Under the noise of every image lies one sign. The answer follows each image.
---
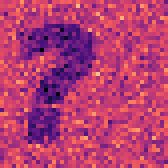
question mark
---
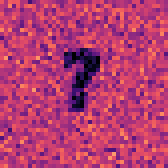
question mark
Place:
centre
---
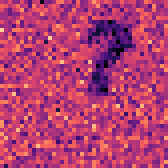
question mark
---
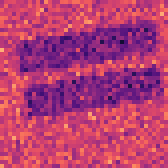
equals sign
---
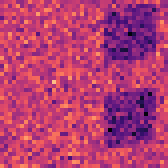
colon
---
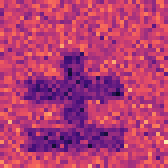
plus-minus sign
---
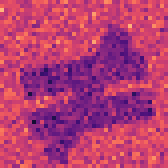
not-equal sign
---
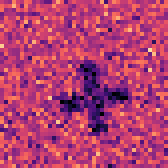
plus sign
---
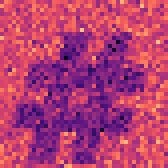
hash sign
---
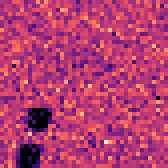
colon
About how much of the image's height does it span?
a third
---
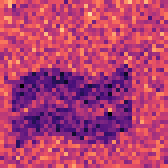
approximately sign
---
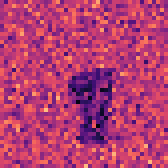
pilcrow
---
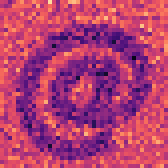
at sign
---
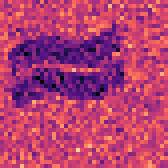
approximately sign
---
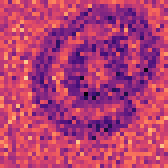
at sign
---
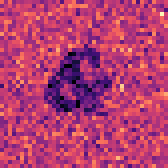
ampersand
